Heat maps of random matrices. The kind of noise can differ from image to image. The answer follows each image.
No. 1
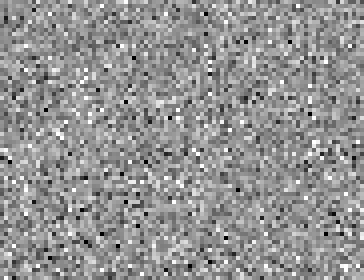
heavy tails
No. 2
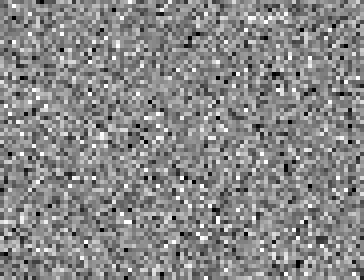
heavy tails
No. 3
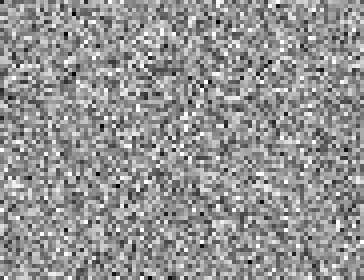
independent entries
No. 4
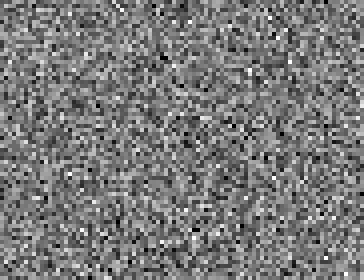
independent entries
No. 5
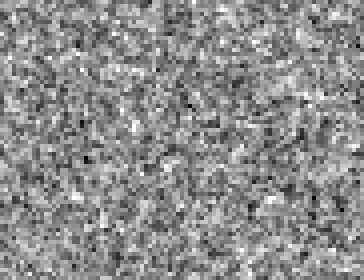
blotchy
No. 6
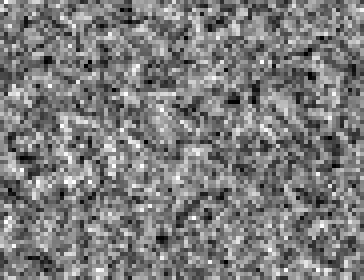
blotchy
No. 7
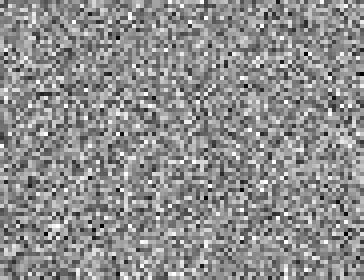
low rank plus noise
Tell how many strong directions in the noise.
one
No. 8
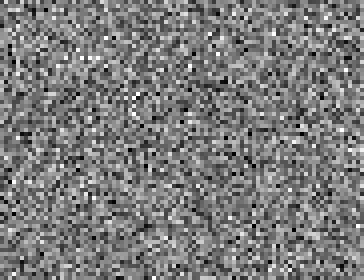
independent entries
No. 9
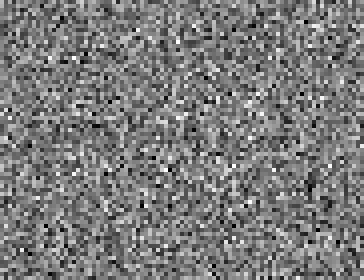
independent entries
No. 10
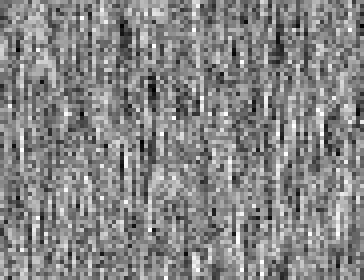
streaked along the columns
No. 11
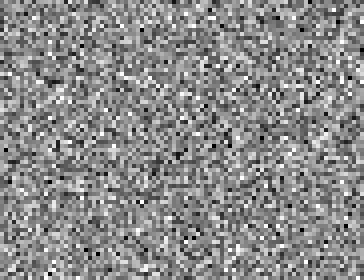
independent entries
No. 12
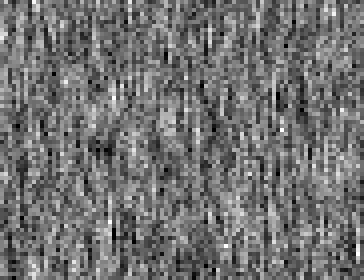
streaked along the columns
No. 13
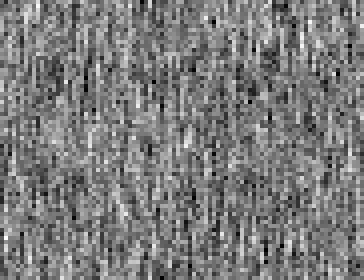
streaked along the columns
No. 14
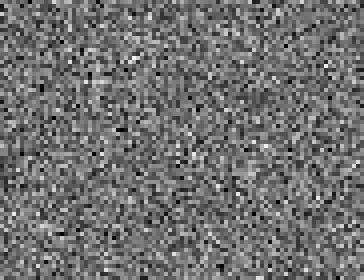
independent entries
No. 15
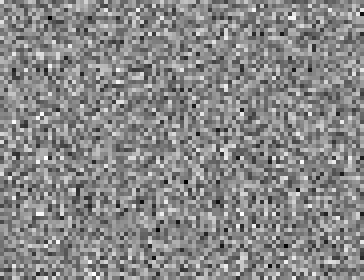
low rank plus noise
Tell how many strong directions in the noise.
one
